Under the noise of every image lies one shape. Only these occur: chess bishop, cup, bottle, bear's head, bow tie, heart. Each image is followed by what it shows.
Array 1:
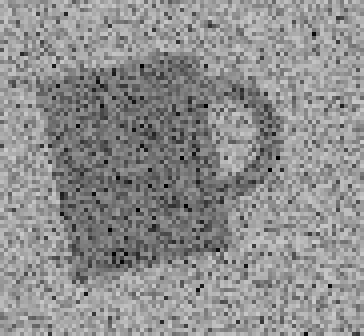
cup
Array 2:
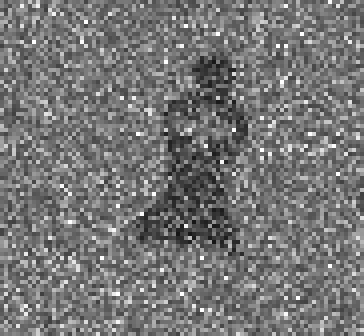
chess bishop
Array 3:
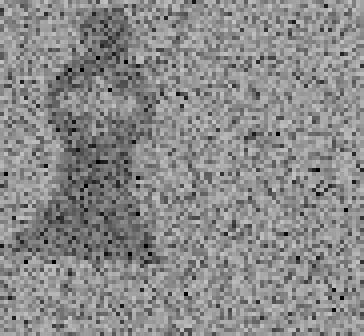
chess bishop
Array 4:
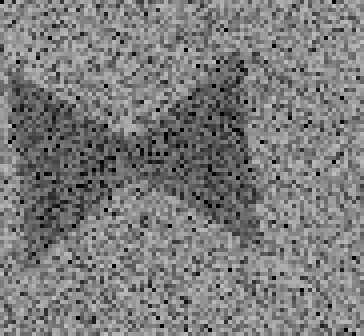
bow tie
